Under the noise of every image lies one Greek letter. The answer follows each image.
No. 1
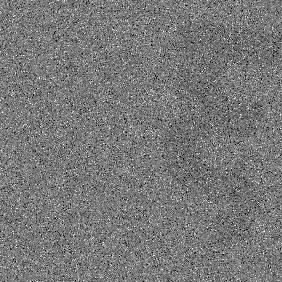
xi
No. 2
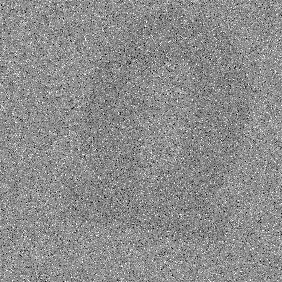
omega
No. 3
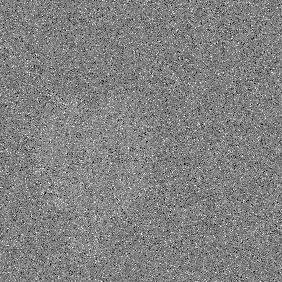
phi
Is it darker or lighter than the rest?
lighter
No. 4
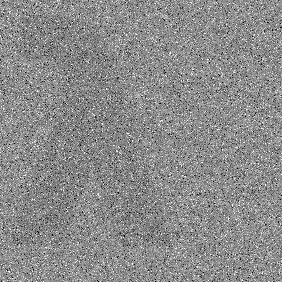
lambda
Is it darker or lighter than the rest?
darker
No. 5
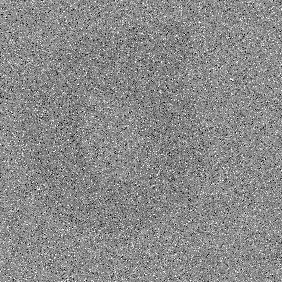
sigma
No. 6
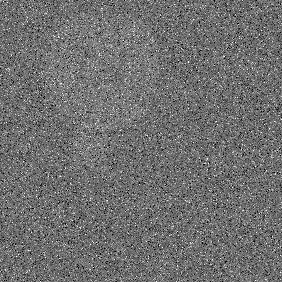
phi
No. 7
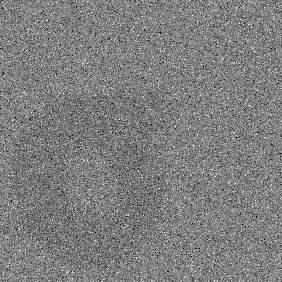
sigma
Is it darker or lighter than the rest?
darker
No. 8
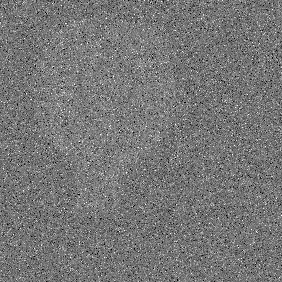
phi
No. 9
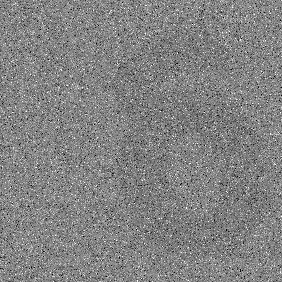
delta
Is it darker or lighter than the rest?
darker
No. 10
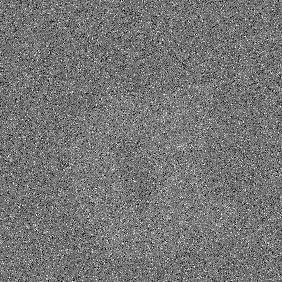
alpha
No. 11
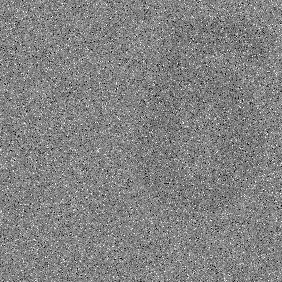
delta
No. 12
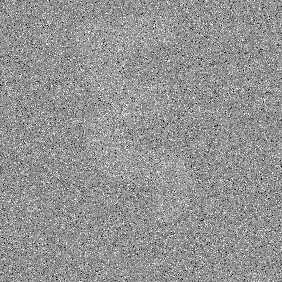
xi
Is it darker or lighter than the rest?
lighter
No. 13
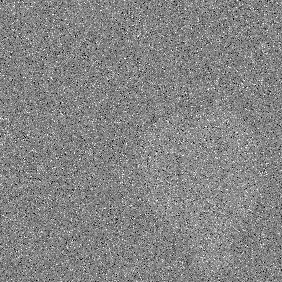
phi
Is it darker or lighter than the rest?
lighter
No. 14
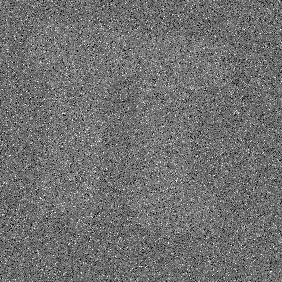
pi
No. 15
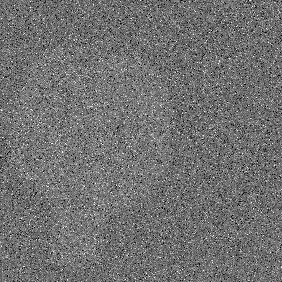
phi
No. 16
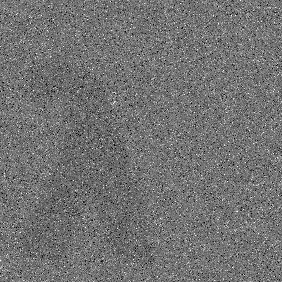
lambda
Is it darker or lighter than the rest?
darker
